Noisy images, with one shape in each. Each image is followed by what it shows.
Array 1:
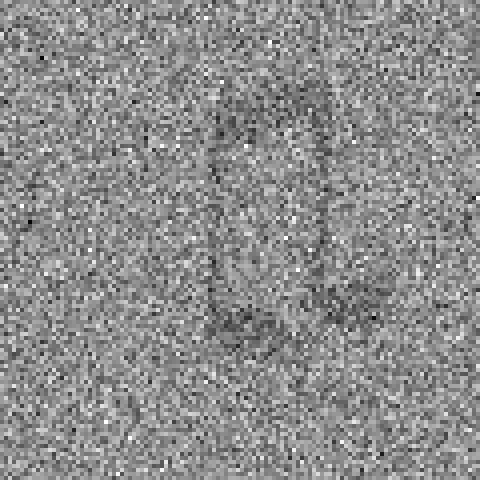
dark pair of musical notes
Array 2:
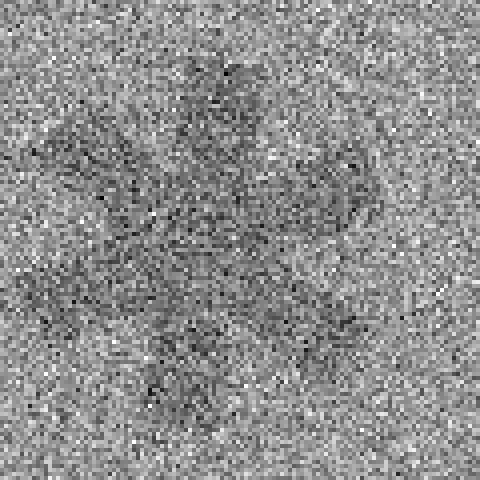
dark asterisk
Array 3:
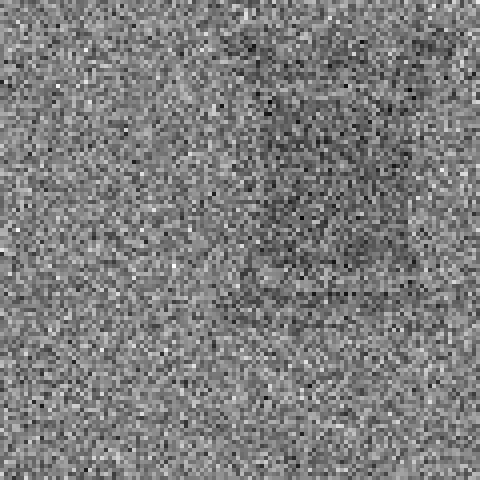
dark chess rook
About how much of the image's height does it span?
two thirds
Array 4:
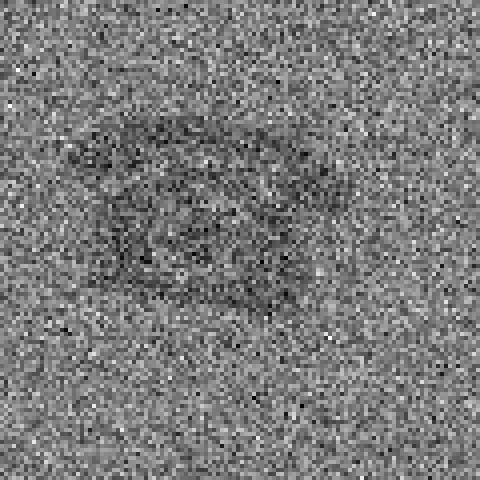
dark telephone
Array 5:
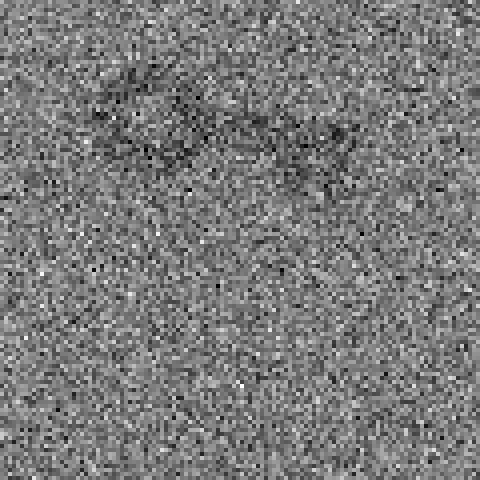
dark key
